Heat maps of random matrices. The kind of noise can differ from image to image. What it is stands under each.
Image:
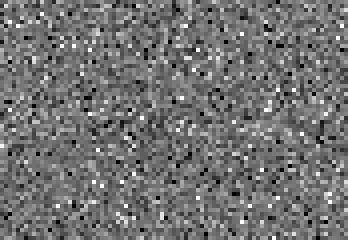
heavy tails
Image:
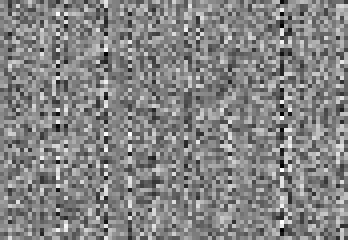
columns of uneven size
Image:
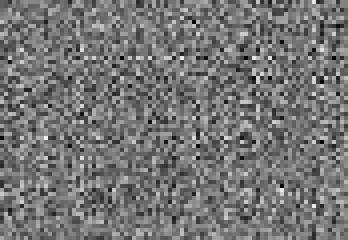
low rank plus noise
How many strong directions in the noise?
three or four
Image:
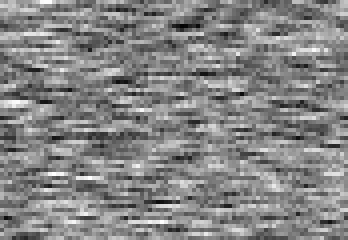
streaked along the rows
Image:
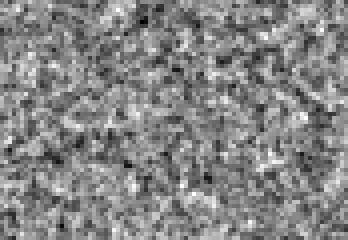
blotchy
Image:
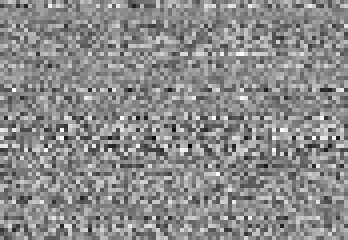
rows of uneven size
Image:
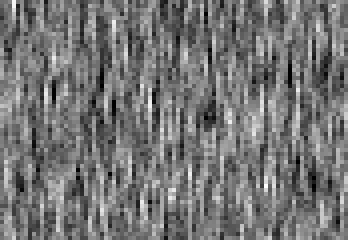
streaked along the columns
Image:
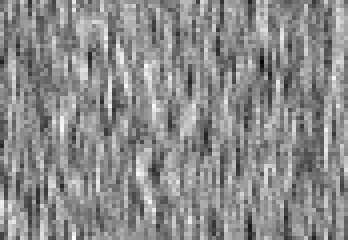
streaked along the columns
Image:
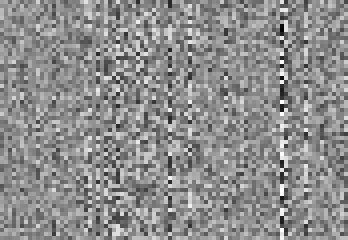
columns of uneven size
